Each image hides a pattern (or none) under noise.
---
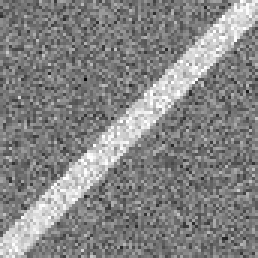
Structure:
a diagonal band
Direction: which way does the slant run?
bottom left to top right
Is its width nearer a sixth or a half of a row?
a sixth
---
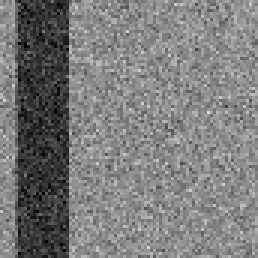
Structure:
one band of columns
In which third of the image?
left
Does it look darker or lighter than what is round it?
darker
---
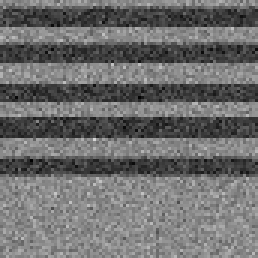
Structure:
bands of rows
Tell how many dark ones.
5
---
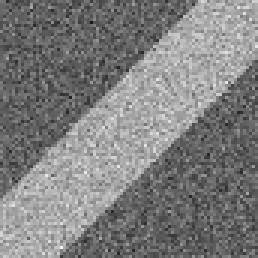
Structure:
a diagonal band
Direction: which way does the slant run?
bottom left to top right
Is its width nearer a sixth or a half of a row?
a half
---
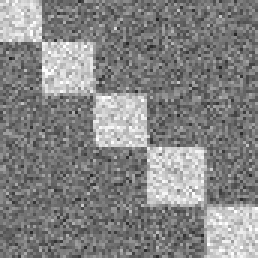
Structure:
blocks along the diagonal
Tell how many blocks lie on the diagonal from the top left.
5
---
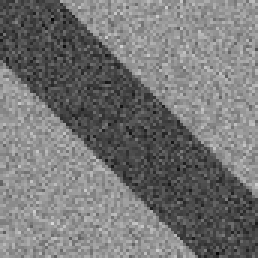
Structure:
a diagonal band
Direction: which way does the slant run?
top left to bottom right
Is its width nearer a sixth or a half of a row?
a half
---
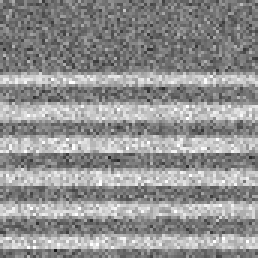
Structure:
bands of rows
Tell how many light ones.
6
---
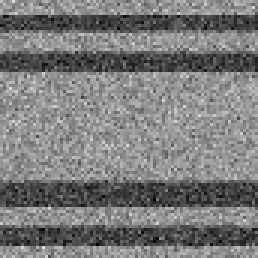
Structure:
bands of rows
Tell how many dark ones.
4
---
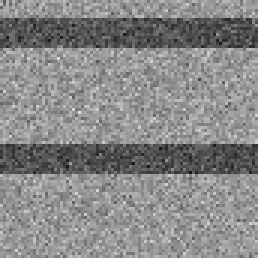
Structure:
bands of rows
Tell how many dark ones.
2
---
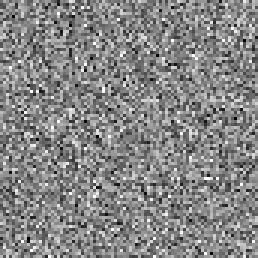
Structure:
only noise
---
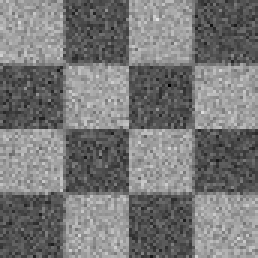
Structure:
a checkerboard
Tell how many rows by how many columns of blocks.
4 by 4
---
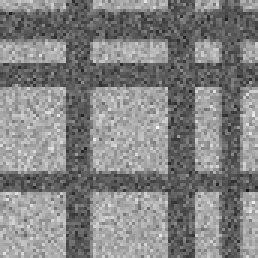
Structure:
bands of rows crossing bands of columns
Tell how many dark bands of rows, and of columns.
3 and 3
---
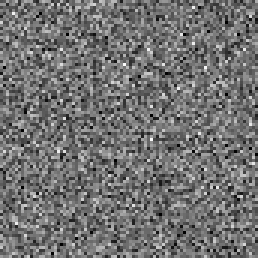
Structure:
only noise
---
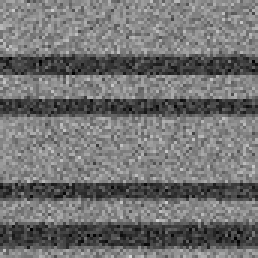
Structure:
bands of rows
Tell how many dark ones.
4
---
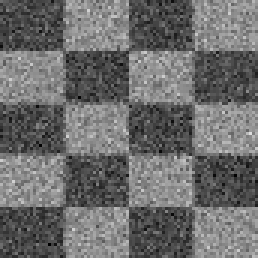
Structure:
a checkerboard
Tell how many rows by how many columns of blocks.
5 by 4
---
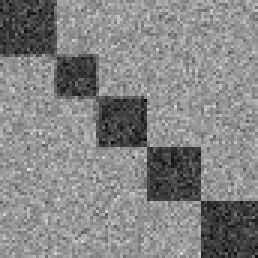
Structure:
blocks along the diagonal
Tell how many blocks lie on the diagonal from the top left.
5
